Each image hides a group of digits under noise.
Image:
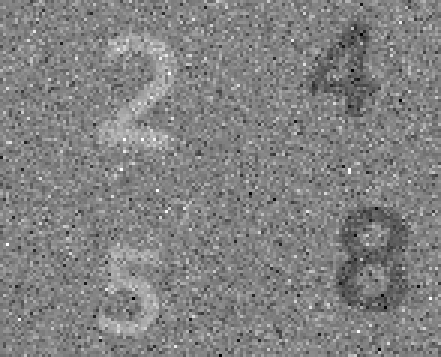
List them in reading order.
top left: light 2; top right: dark 4; bottom left: light 5; bottom right: dark 8
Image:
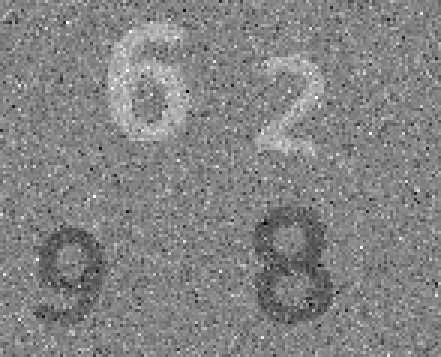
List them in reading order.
top left: light 6; top right: light 2; bottom left: dark 9; bottom right: dark 8
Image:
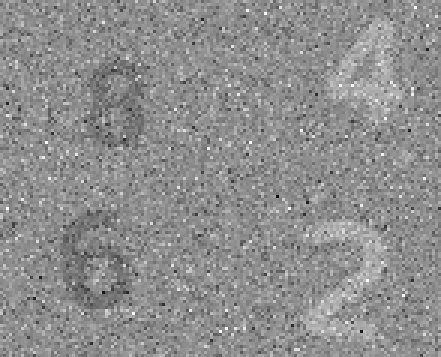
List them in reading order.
top left: dark 8; top right: light 4; bottom left: dark 6; bottom right: light 2
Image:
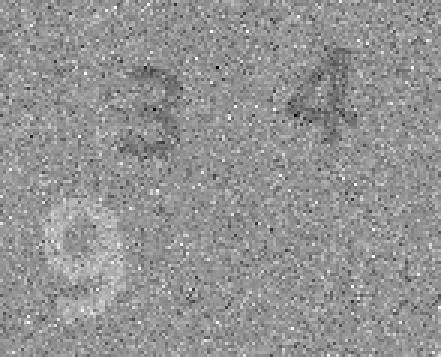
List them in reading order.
top left: dark 3; top right: dark 4; bottom left: light 9
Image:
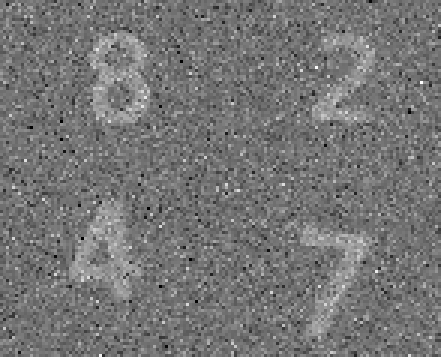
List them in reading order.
top left: light 8; top right: light 2; bottom left: light 4; bottom right: light 7
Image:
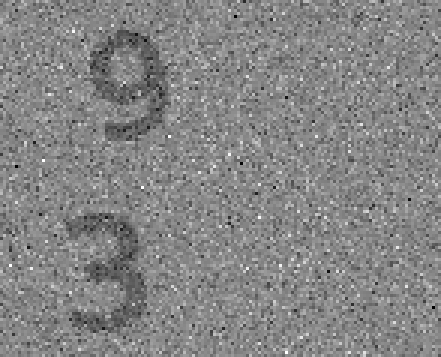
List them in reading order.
top left: dark 9; bottom left: dark 3
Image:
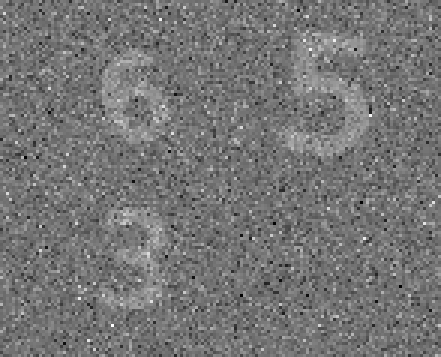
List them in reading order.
top left: light 6; top right: light 5; bottom left: light 3
